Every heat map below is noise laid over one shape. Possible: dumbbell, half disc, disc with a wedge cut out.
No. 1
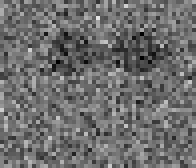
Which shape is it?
dumbbell
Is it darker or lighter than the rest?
darker
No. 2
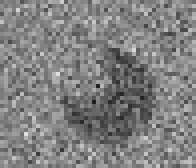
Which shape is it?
disc with a wedge cut out
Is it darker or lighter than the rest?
darker
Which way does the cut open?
up and left
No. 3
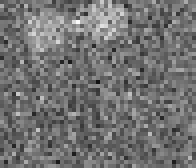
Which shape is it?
dumbbell
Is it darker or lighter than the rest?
lighter
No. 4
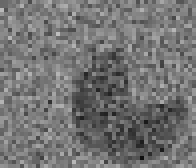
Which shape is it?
disc with a wedge cut out
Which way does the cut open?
up and right
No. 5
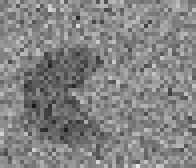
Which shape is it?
disc with a wedge cut out
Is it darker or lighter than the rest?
darker
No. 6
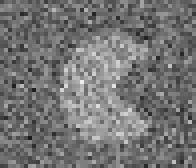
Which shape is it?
disc with a wedge cut out
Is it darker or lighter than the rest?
lighter
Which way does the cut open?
right
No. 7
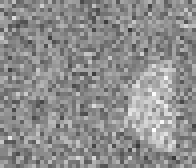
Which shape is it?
half disc
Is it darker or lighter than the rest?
lighter
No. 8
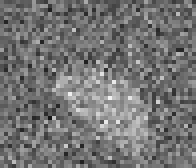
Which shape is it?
half disc
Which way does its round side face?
up and right
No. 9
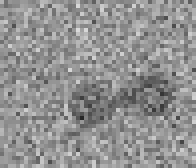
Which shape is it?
dumbbell
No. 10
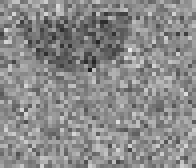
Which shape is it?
half disc
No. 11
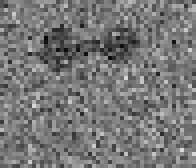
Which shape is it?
dumbbell
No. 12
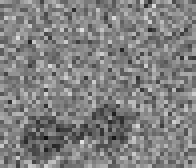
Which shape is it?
dumbbell
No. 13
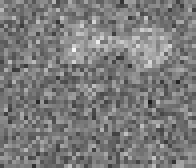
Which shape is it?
dumbbell
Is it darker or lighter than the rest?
lighter
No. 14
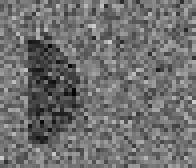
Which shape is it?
half disc
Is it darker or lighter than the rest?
darker
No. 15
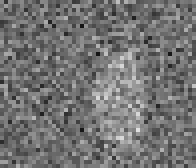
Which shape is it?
half disc
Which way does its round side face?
left
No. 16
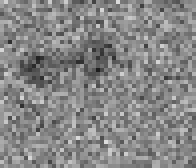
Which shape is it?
dumbbell
